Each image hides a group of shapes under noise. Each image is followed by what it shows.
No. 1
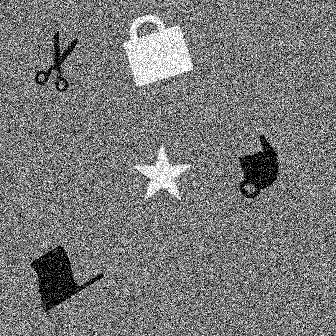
top left: dark pair of scissors; top middle: light cup; centre: light star; middle right: dark teapot; bottom left: dark flag
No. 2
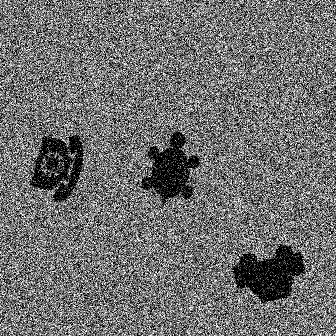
middle left: dark telephone; centre: dark turtle; bottom right: dark car
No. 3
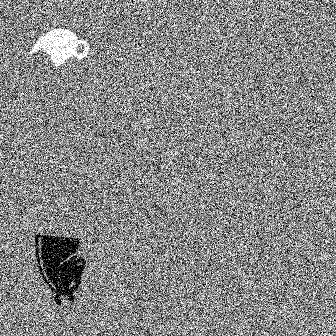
top left: light teapot; bottom left: dark chess knight
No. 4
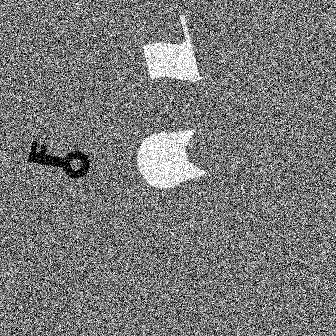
top middle: light flag; middle left: dark key; centre: light cat's head
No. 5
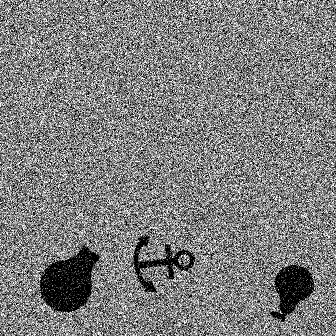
bottom left: dark light bulb; bottom middle: dark anchor; bottom right: dark pear
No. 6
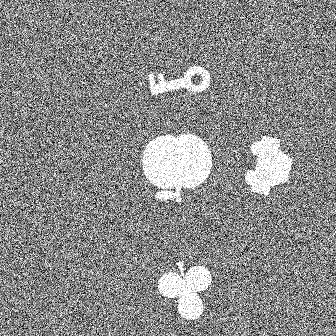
top middle: light key; centre: light apple; middle right: light car; bottom middle: light club
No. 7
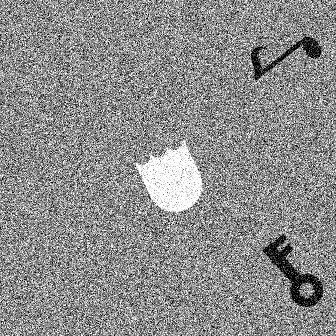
top right: dark musical note; centre: light ghost; bottom right: dark key
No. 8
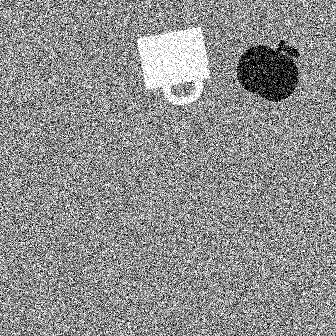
top middle: light cup; top right: dark apple
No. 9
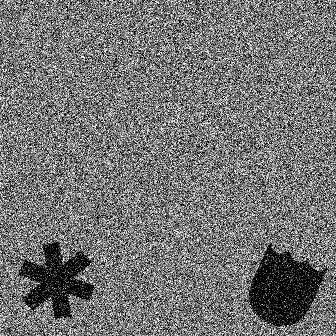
bottom left: dark asterisk; bottom right: dark ghost
